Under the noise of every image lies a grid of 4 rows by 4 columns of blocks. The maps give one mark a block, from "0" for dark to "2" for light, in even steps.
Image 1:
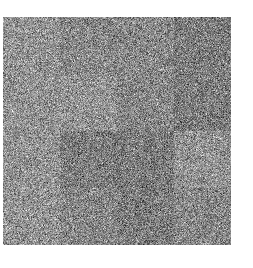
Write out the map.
2110
2210
2002
2101
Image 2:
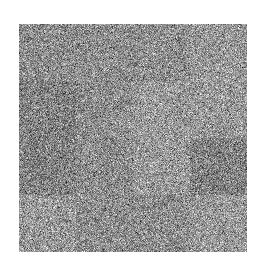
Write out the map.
1112
0122
0120
2112
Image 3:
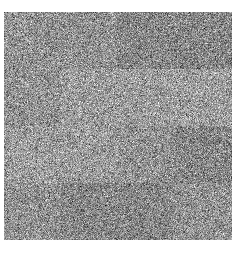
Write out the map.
1100
1222
2210
1001
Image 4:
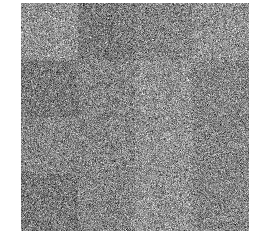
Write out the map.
2012
0121
1121
0121
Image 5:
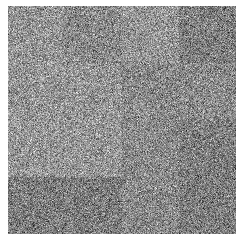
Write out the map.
2120
2211
2210
0010
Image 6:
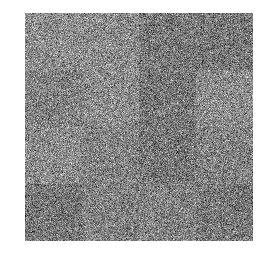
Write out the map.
2200
1202
2101
0110
